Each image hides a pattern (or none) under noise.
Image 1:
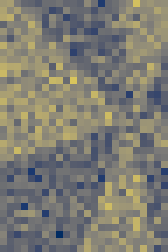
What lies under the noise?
spokes from one point
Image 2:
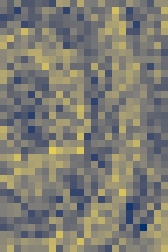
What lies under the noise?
rings round one point
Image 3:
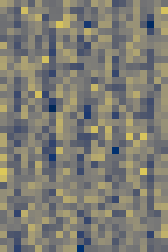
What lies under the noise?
vertical stripes
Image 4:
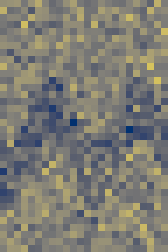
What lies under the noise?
a wavy band
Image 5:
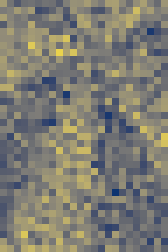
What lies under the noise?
spokes from one point
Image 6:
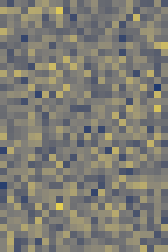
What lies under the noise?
only noise
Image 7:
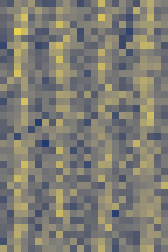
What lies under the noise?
vertical stripes
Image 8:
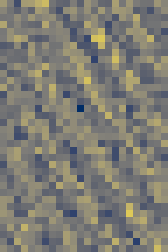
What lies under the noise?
diagonal stripes
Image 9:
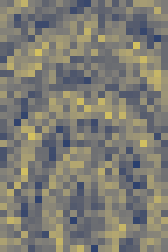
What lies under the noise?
rings round one point
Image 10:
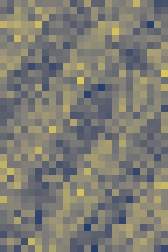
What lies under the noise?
diagonal stripes
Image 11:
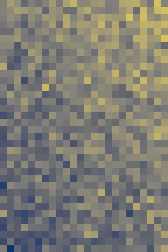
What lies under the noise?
a smooth slope
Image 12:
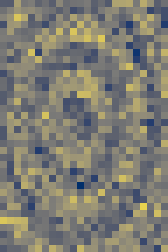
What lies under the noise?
rings round one point
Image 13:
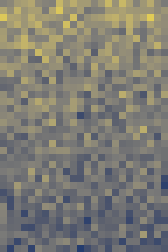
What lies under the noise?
a smooth slope
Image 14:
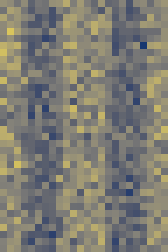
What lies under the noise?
vertical stripes
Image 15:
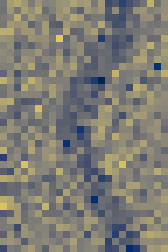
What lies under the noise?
a wavy band
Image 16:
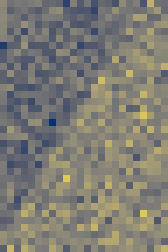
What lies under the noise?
a sharp edge
